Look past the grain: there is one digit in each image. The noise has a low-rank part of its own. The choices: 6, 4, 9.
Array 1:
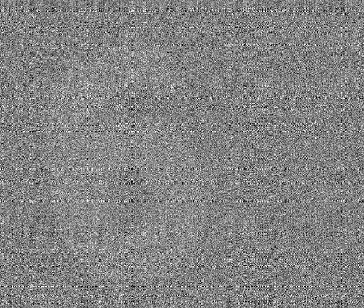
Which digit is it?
6
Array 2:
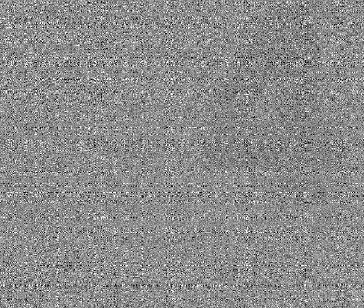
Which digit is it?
4
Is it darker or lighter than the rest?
darker
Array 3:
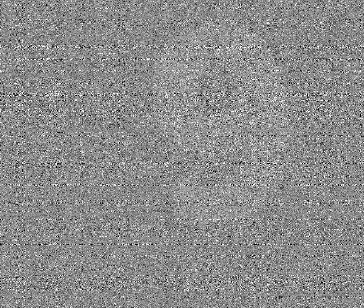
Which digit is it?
9
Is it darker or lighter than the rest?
lighter
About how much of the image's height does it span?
two thirds
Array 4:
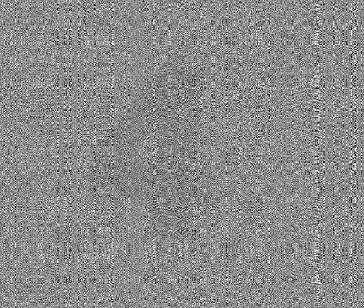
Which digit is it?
4
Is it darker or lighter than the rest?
darker
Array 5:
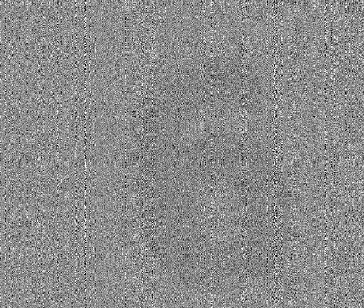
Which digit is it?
6
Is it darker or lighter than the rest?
darker
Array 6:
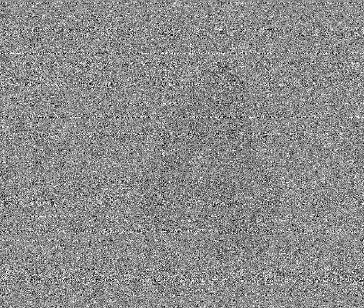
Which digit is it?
4
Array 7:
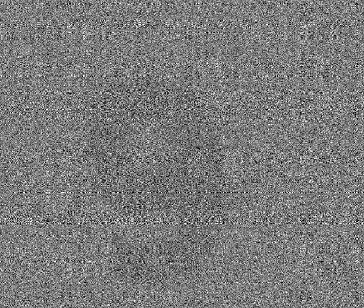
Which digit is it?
9
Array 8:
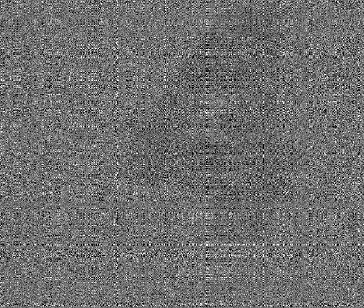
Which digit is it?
4
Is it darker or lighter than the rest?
darker
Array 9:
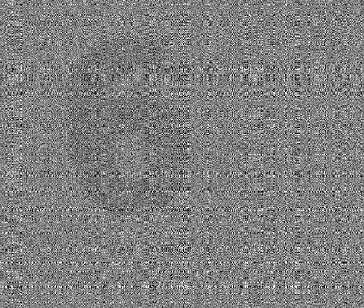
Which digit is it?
6
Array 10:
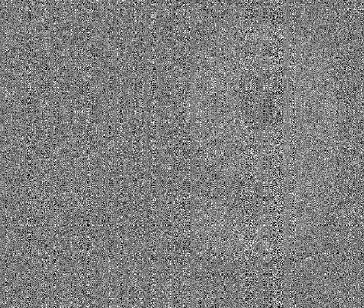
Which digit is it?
9
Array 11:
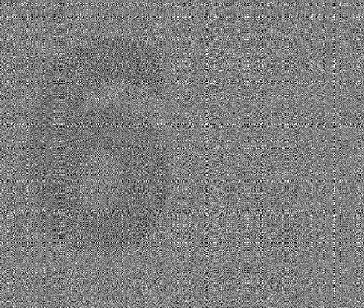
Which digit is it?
6
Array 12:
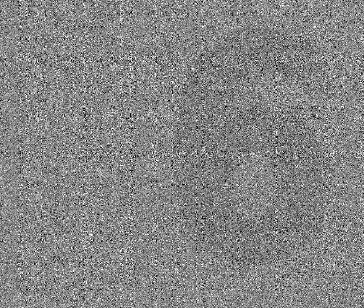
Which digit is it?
6
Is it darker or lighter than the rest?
darker
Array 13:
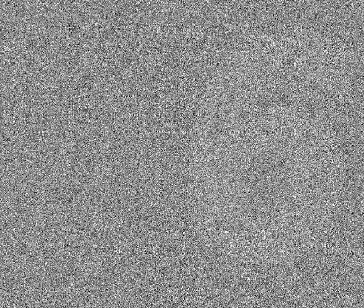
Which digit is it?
6
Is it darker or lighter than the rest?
lighter
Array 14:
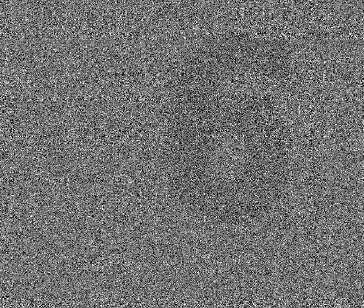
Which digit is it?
6
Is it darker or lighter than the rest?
darker
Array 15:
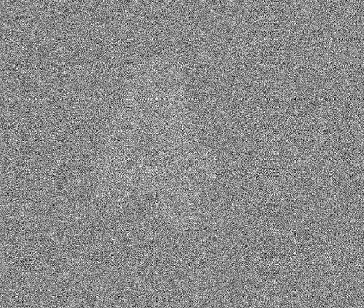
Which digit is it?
4
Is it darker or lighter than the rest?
lighter
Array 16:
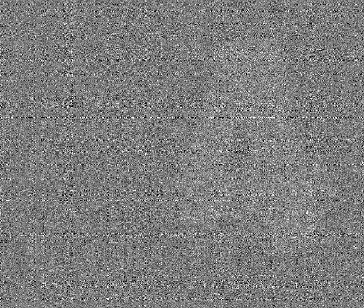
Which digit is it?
4
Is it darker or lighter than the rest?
lighter
